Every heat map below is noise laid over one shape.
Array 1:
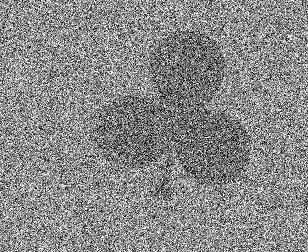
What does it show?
dark club
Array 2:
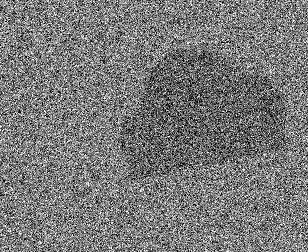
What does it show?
dark cloud
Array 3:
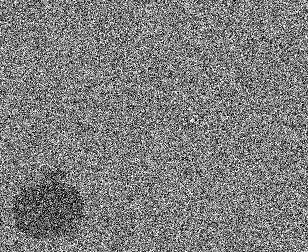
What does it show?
dark apple, bottom left
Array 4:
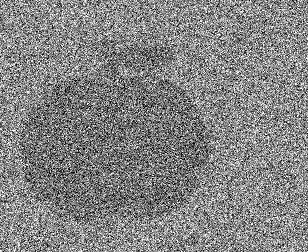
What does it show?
dark apple
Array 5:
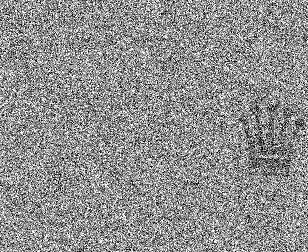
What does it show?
dark chess queen, middle right
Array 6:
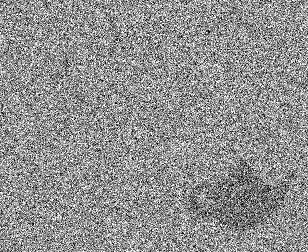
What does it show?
dark teapot, bottom right
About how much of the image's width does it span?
a third
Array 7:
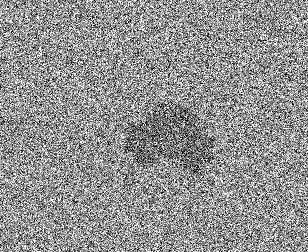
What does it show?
dark car, centre
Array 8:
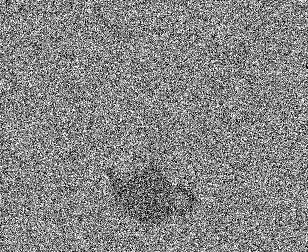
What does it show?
dark teapot, bottom middle
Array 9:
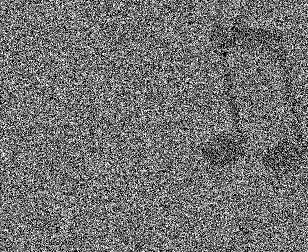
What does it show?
dark pair of musical notes
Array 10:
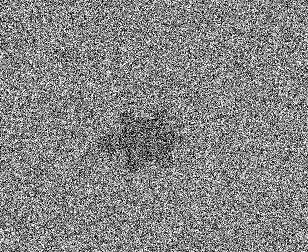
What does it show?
dark turtle, centre
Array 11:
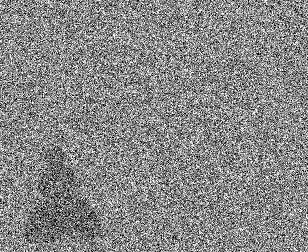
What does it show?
dark chess pawn, bottom left
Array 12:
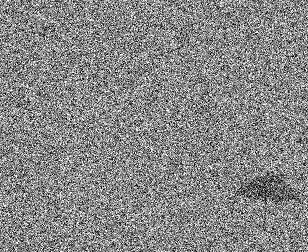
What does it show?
dark umbrella, bottom right
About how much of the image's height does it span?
a quarter
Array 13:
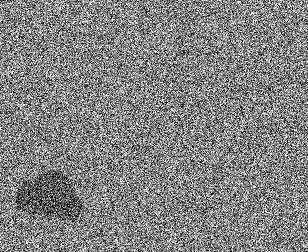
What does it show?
dark cloud, bottom left
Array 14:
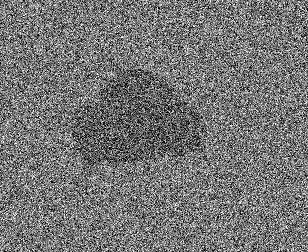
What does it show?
dark cloud, centre
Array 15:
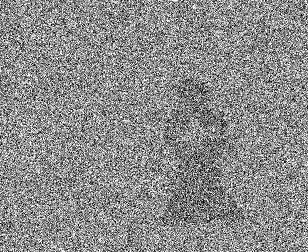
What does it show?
dark chess bishop
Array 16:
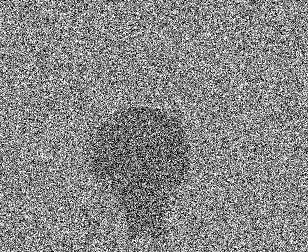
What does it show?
dark light bulb
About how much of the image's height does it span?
half
